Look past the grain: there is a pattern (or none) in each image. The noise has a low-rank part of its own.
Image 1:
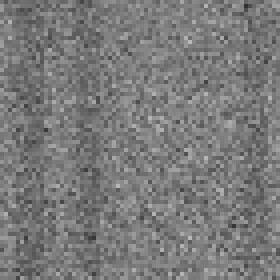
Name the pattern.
bands of columns
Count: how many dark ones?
3
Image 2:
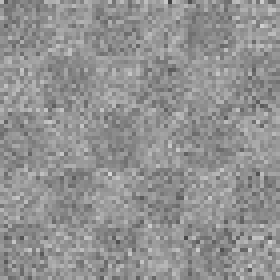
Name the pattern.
a checkerboard
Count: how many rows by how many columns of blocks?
5 by 6
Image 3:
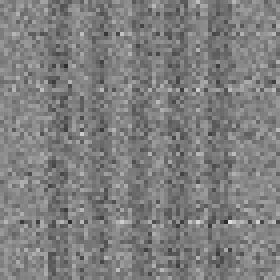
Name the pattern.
bands of columns
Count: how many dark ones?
5
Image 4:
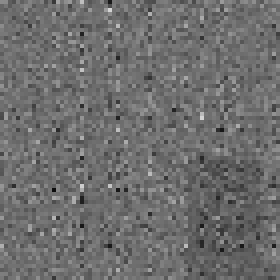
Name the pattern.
one block
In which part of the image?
bottom right
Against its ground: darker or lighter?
darker
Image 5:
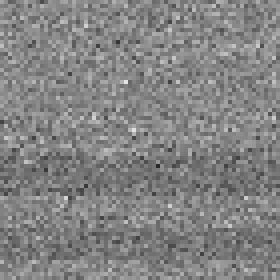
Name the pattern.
bands of rows
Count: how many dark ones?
2
